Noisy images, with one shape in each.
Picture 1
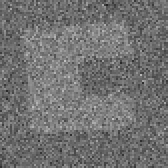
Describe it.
light square with a notch
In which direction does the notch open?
right
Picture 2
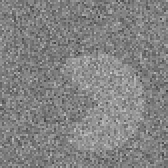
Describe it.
light disc with a wedge cut out
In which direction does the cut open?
left
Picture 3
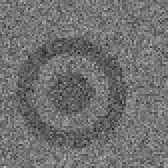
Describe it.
dark bullseye
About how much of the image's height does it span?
two thirds
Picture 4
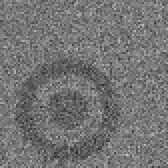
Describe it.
dark bullseye
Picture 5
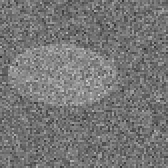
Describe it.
light ellipse
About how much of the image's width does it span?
two thirds
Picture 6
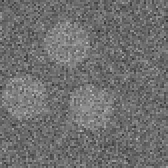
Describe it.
light three dots
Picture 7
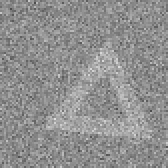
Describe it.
light triangle frame
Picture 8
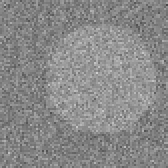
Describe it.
light disc
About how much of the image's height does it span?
two thirds
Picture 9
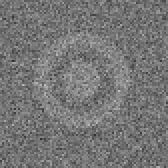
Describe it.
light bullseye
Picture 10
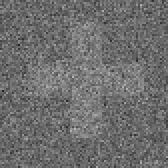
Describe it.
light cross
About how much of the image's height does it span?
two thirds
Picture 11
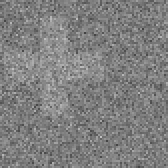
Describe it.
light cross
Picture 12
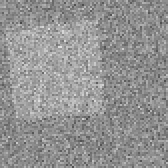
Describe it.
light square
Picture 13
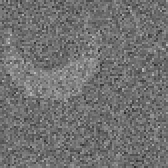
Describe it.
light crescent
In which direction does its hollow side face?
up
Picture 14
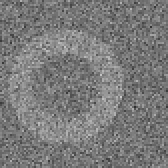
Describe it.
light ring
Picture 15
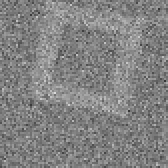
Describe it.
light square frame
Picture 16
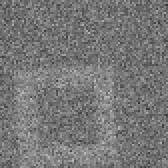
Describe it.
light square frame
